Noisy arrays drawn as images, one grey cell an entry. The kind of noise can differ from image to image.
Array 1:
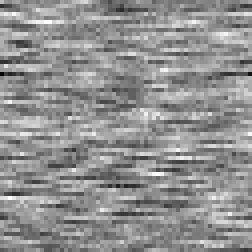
streaked along the rows
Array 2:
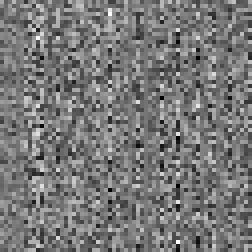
columns of uneven size
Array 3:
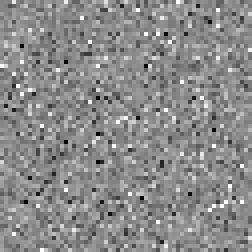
heavy tails
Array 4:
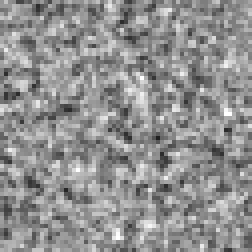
blotchy
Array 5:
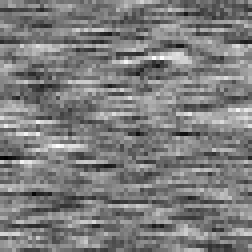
streaked along the rows
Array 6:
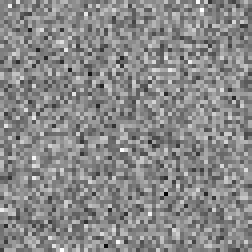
independent entries
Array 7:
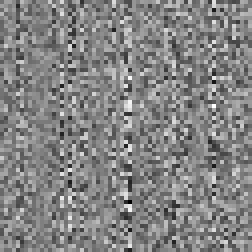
columns of uneven size
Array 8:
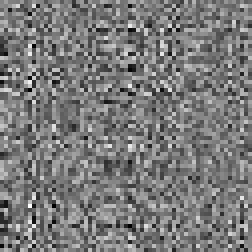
low rank plus noise
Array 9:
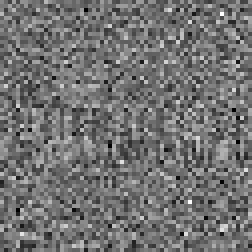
low rank plus noise
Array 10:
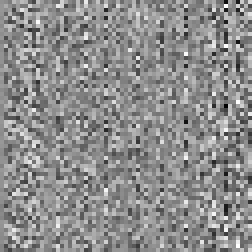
columns of uneven size
